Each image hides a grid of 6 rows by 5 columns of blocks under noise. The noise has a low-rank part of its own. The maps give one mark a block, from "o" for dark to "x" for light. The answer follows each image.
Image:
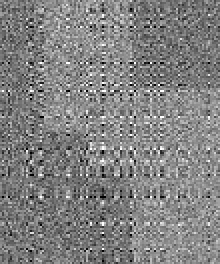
oxxoo
oxxoo
oxxxx
ooxxx
oooxx
oooxx
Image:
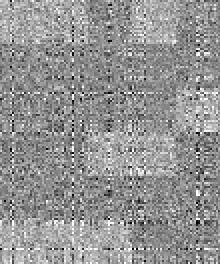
xxoxo
ooooo
oooox
ooxxo
ooooo
xxxoo
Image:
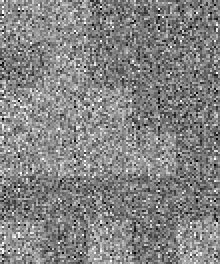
xxooo
oxooo
xxxoo
xxxxo
ooooo
xoxox
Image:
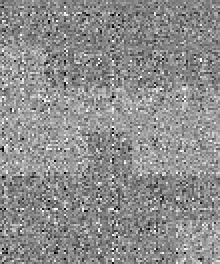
ooooo
xoooo
xxxxx
xxoxx
ooooo
oooox
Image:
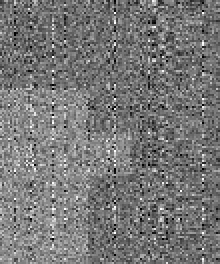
ooooo
ooooo
xxooo
xxxoo
xxooo
xxooo
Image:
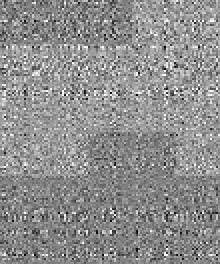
oooxx
xxxxx
xxxxx
xxoox
ooooo
ooooo
